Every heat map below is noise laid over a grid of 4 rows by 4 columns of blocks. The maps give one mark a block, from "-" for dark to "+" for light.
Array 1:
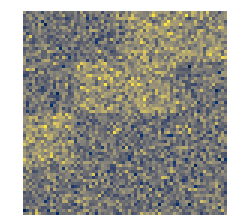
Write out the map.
- - + +
- + + -
+ - - -
- - - -
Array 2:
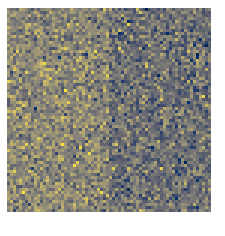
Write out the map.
+ + - -
+ + - -
+ + - -
+ + - -
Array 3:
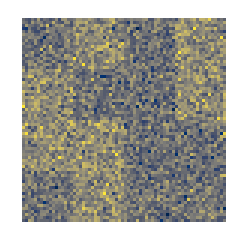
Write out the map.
- + - +
+ - - +
+ + - -
- + - -
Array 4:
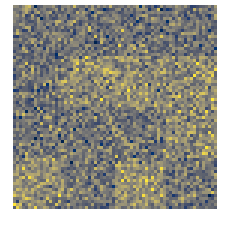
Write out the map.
- - - -
- + + +
- - - +
+ - + -
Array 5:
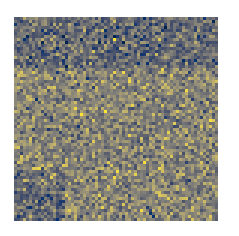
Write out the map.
- - - -
+ + + +
+ + + +
- + + +
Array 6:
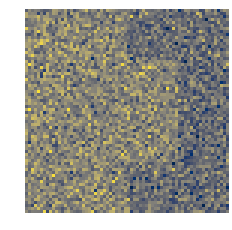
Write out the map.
+ + - -
+ + + -
+ + + -
+ + - -
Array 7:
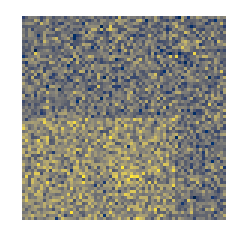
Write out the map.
- - - -
- - - -
+ + + -
+ + + -
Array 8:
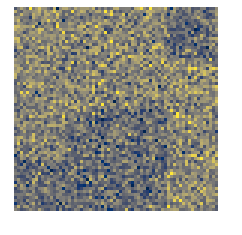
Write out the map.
+ + + -
+ + + +
+ - - +
- - - +
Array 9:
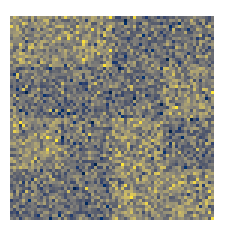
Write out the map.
+ + - -
- - - +
+ - + -
- - + +
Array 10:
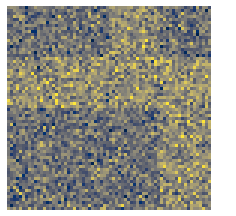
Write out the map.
- - + -
+ + + +
- - - +
- - - +
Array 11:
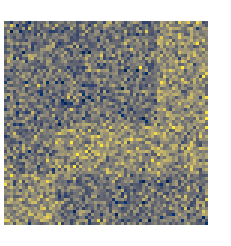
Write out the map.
- - - +
- - - +
- + + +
+ - - -
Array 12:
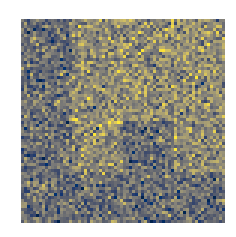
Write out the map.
- + + +
- + + +
- + - +
- - - -
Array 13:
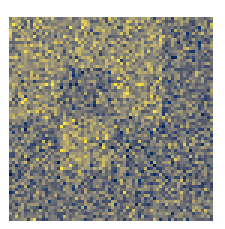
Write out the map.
+ + + -
+ - + -
- + - -
- - - -
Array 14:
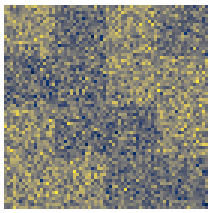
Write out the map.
+ - + -
- - + +
+ - - +
+ + - -
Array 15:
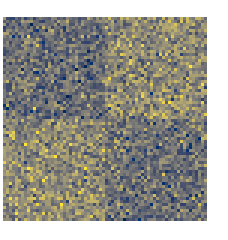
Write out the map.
- - + +
- - + +
+ + - -
+ + - -
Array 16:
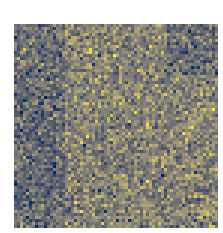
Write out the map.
- + + -
- + + +
- + + +
- + + +
